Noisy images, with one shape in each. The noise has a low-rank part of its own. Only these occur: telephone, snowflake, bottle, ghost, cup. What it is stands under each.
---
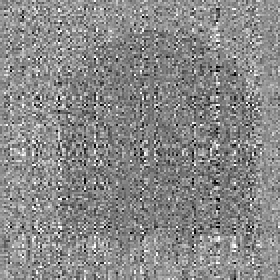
ghost
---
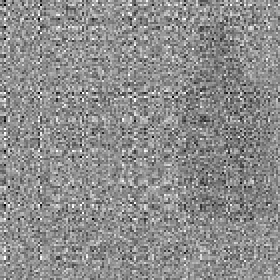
bottle
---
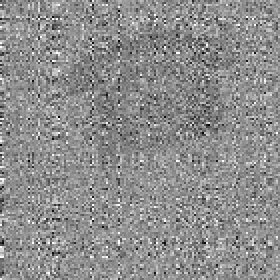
telephone
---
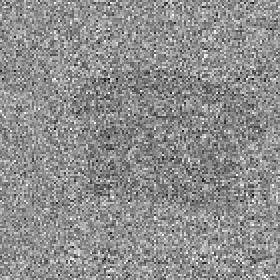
telephone
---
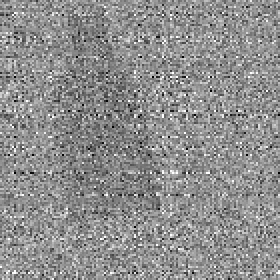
bottle
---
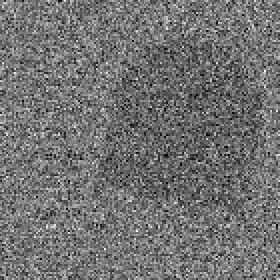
ghost
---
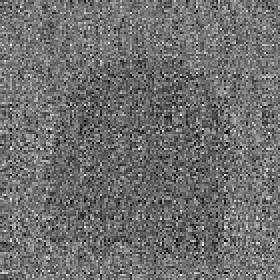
ghost
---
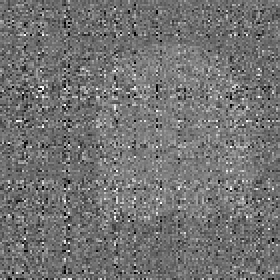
ghost
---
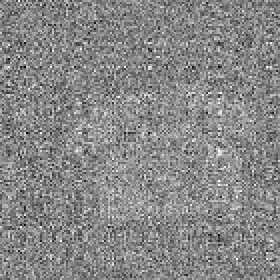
telephone
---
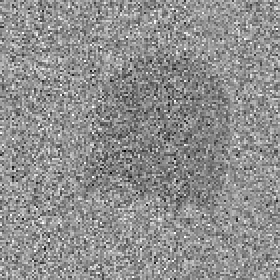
ghost
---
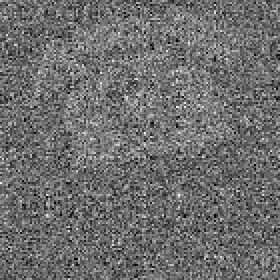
telephone
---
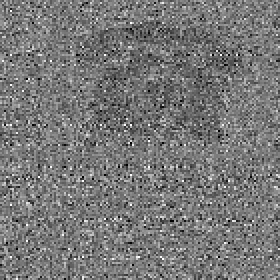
telephone
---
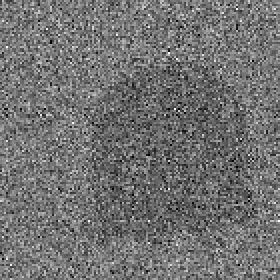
ghost
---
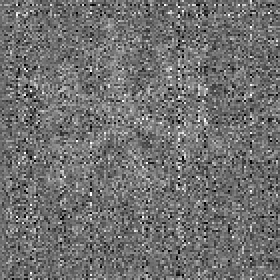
snowflake
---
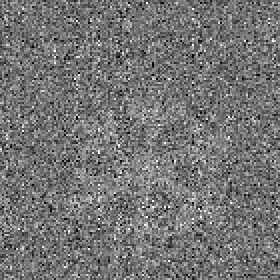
snowflake
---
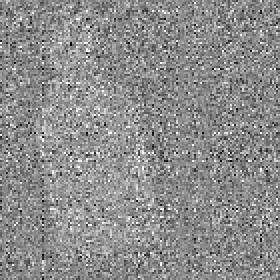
bottle
